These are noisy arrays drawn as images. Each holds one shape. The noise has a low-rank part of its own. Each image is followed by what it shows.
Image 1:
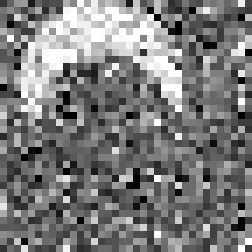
light crescent
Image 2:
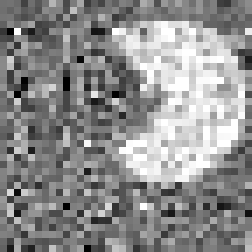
light disc with a wedge cut out
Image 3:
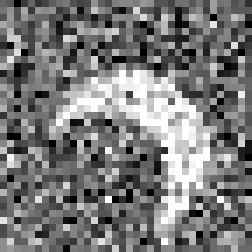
light crescent
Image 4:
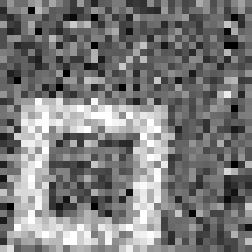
light square frame
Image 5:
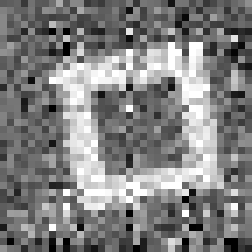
light square frame
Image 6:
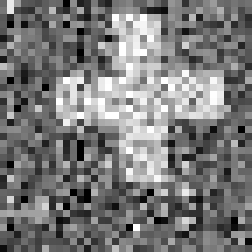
light cross
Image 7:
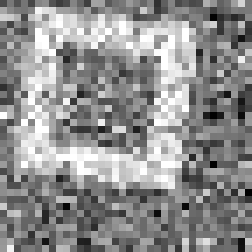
light square frame
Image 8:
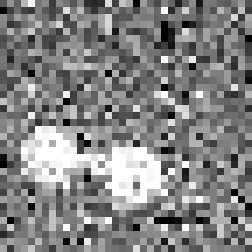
light dumbbell
